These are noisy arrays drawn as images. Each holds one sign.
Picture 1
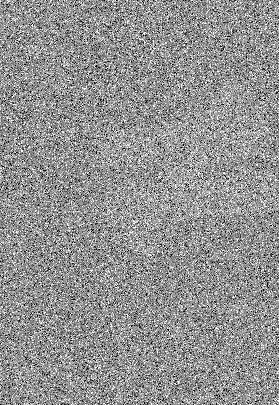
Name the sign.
not-equal sign
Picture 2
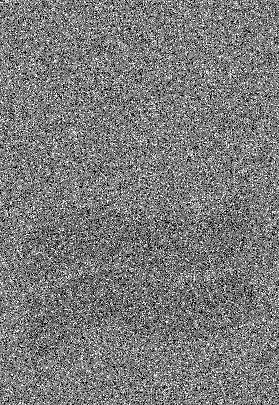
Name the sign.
approximately sign
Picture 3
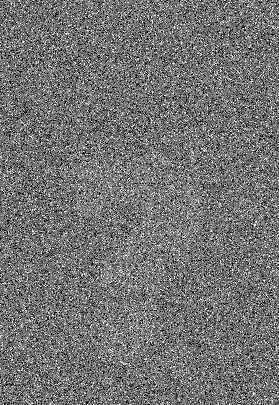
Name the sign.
question mark
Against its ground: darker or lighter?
lighter
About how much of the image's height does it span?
half
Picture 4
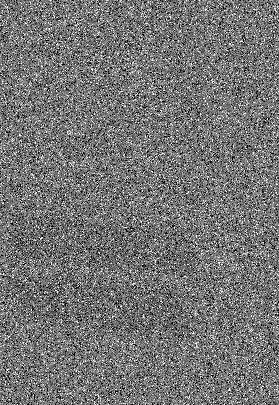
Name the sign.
equals sign
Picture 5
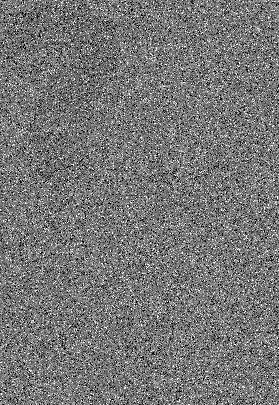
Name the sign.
question mark
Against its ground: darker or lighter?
darker
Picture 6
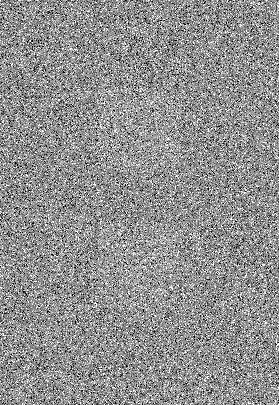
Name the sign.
colon
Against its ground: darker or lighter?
lighter
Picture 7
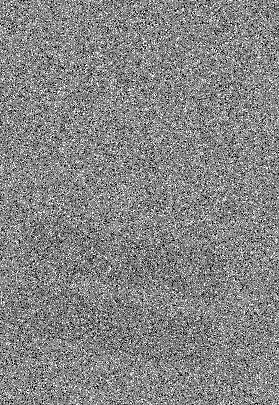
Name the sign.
equals sign
